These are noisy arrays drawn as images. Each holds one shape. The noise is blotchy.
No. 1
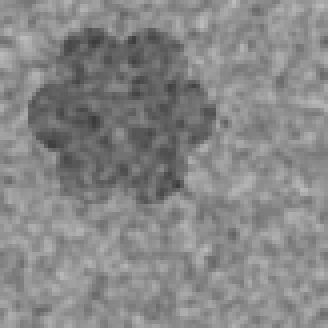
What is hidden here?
dark flower
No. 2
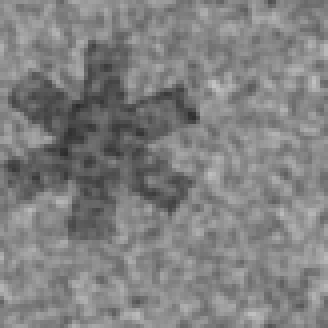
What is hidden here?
dark asterisk
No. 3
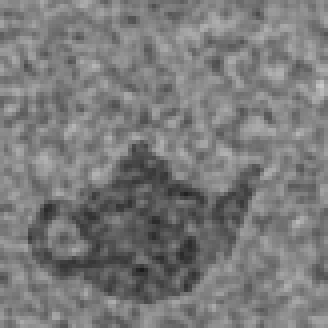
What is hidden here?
dark teapot
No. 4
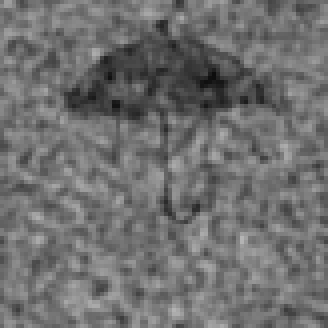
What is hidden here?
dark umbrella
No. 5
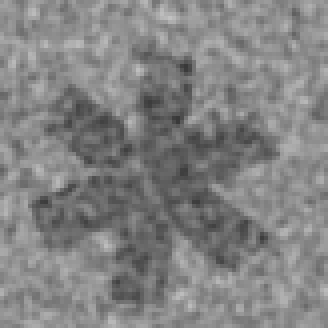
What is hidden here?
dark asterisk
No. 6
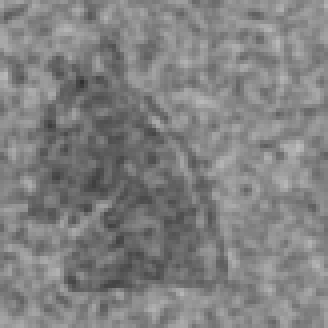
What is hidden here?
dark chess knight
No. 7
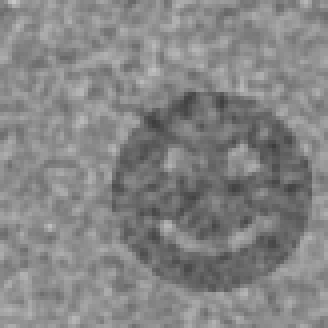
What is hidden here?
dark smiling face
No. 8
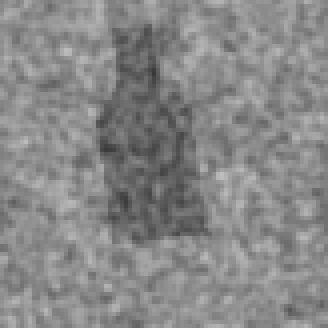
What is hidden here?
dark bottle
